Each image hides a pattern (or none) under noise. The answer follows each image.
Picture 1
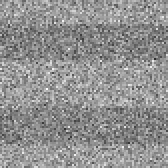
horizontal stripes
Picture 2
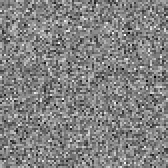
only noise
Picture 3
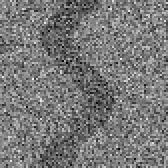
a wavy band
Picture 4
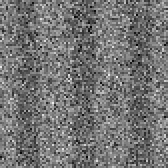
vertical stripes
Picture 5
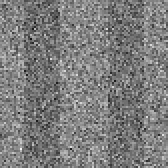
vertical stripes
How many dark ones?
2
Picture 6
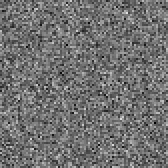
only noise
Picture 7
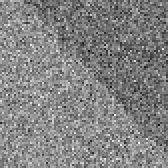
a sharp edge
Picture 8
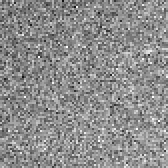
a smooth slope
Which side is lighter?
bottom right
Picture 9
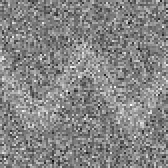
a wavy band
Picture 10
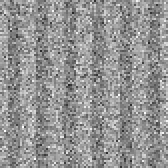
vertical stripes
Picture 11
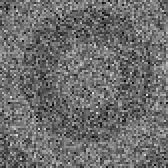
rings round one point
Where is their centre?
centre
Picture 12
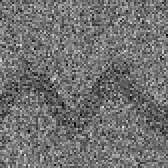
a wavy band
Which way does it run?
left to right
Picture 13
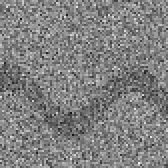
a wavy band
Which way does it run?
left to right
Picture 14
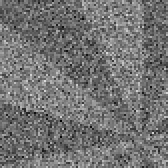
spokes from one point
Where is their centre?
bottom right
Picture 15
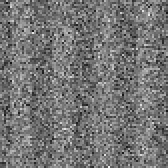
vertical stripes
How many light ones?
4
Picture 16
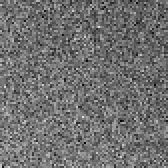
a smooth slope
